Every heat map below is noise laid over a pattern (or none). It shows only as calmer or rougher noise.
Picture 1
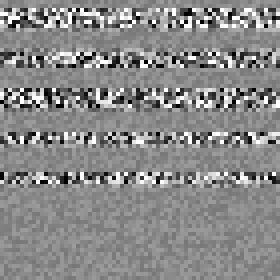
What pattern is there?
bands of rows
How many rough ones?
5
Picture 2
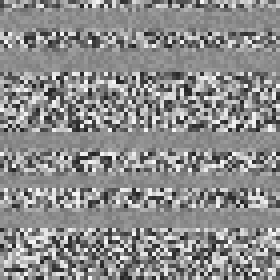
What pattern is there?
bands of rows
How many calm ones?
5
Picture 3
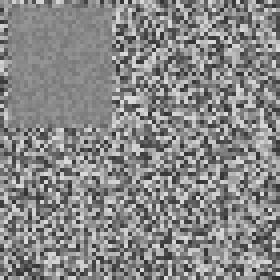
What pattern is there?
one block
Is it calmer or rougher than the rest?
calmer
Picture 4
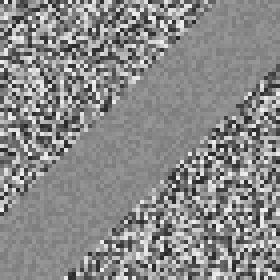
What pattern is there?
a diagonal band
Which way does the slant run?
bottom left to top right
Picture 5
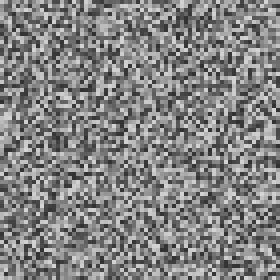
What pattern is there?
only noise
